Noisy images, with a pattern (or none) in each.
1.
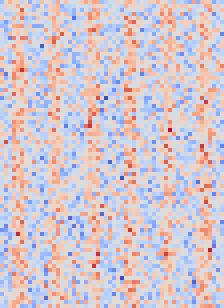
vertical stripes
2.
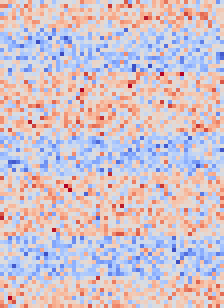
horizontal stripes
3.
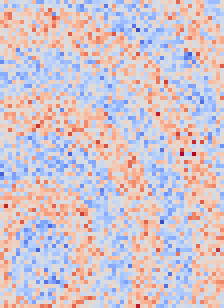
rings round one point
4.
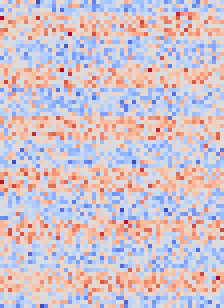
horizontal stripes
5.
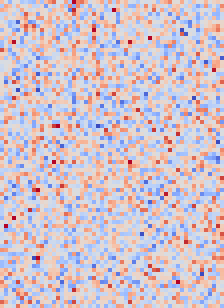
only noise
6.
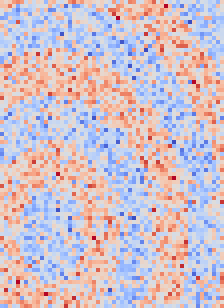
rings round one point
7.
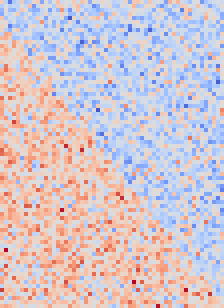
a sharp edge
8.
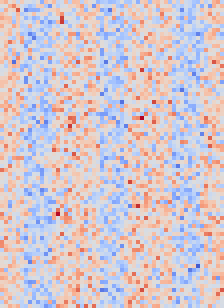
vertical stripes
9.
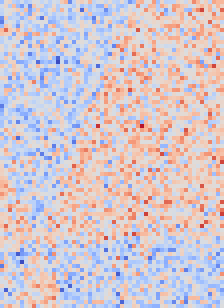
spokes from one point
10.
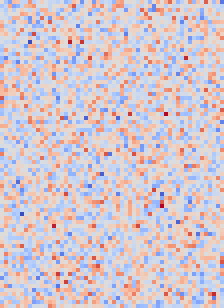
only noise
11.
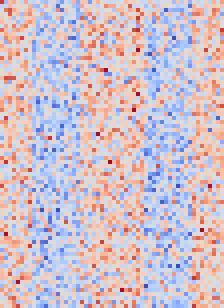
vertical stripes
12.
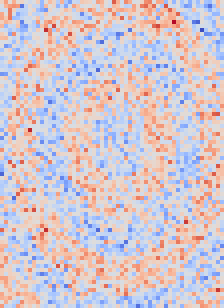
rings round one point
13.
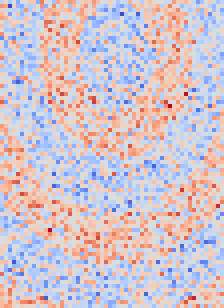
rings round one point
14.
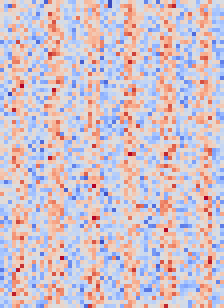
vertical stripes
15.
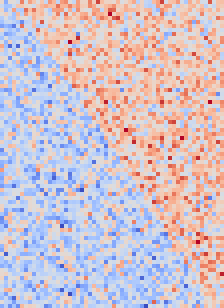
a sharp edge
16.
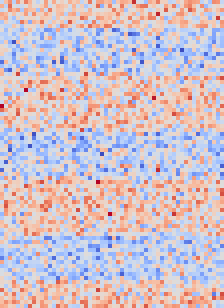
horizontal stripes
